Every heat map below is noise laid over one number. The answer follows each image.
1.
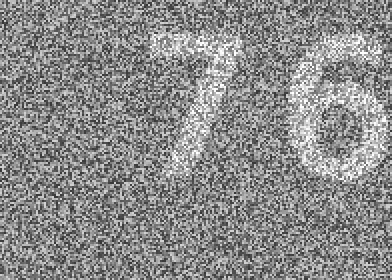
76
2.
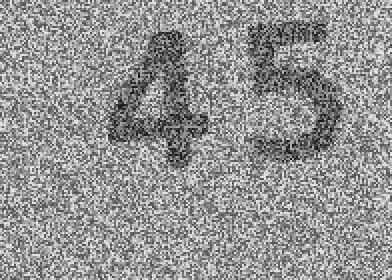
45
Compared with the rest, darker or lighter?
darker
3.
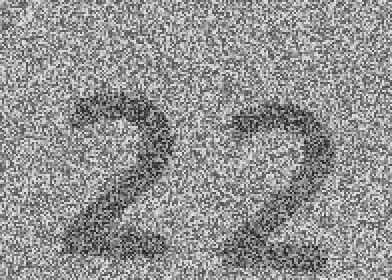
22
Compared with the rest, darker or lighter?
darker
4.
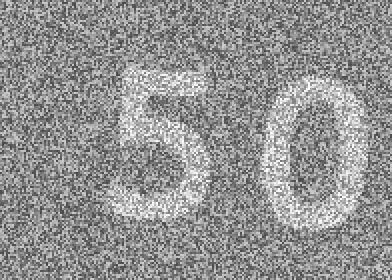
50
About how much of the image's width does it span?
two thirds
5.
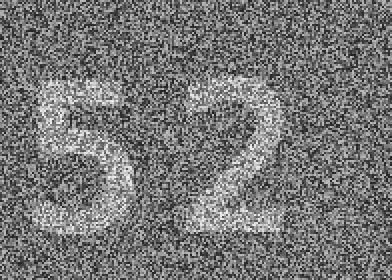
52
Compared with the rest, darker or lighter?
lighter
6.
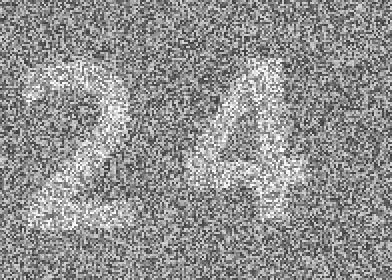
24
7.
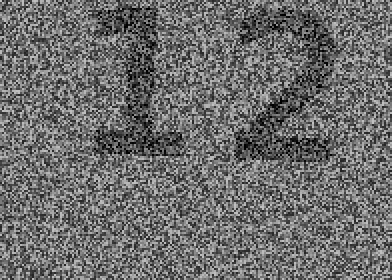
12
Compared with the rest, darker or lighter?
darker
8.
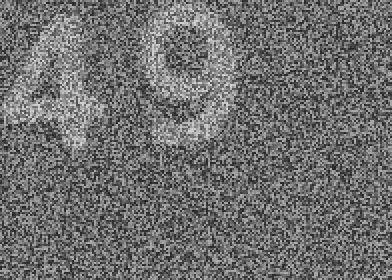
49
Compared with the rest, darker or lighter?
lighter
